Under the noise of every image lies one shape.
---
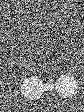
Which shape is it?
dumbbell
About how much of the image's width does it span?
two thirds
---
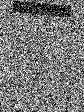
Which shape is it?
bar
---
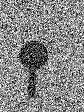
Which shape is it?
lollipop
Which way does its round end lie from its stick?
up
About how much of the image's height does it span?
half
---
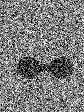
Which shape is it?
dumbbell
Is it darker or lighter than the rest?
darker
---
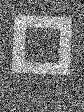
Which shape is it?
square frame
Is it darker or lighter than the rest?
lighter
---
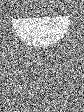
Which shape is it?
half disc
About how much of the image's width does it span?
two thirds
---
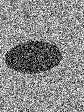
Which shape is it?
ellipse
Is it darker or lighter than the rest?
darker
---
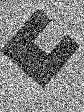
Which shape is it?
square with a notch
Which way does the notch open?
up and right
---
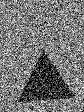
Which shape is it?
triangle
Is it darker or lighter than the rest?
darker
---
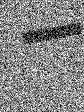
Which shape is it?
bar
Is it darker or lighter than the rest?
darker
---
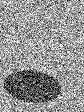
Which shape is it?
ellipse
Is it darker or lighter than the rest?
darker
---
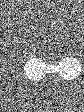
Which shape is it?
dumbbell
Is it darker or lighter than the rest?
lighter
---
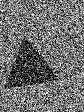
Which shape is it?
triangle
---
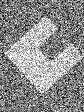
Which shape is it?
square with a notch
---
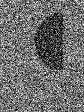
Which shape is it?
half disc
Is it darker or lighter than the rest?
darker
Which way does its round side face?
left
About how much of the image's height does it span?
half
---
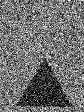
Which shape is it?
triangle
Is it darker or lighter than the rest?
darker
